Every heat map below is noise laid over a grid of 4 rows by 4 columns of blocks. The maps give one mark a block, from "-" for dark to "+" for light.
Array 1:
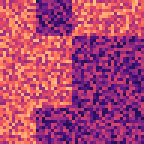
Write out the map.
+-++
++--
++--
+---
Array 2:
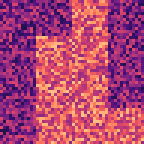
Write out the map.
--+-
-++-
-++-
-+++
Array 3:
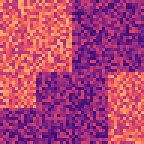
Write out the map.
++--
++--
+--+
---+
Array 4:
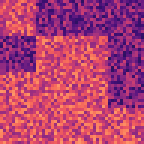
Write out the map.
+---
-++-
+++-
++++
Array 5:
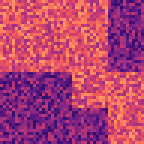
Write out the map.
+++-
+++-
--++
---+
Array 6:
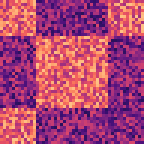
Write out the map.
+--+
-++-
-++-
+---
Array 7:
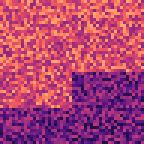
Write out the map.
++++
++++
++--
----
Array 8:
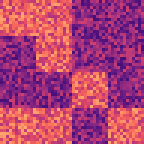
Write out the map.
++--
-+--
--+-
++-+
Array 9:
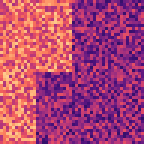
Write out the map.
++--
++--
+---
+---
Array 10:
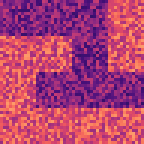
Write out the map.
---+
++-+
+---
++++
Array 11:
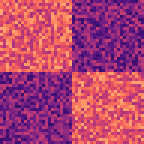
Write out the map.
++--
++--
--++
--++
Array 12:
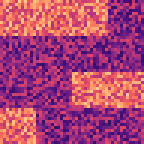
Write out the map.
+++-
----
--++
+---
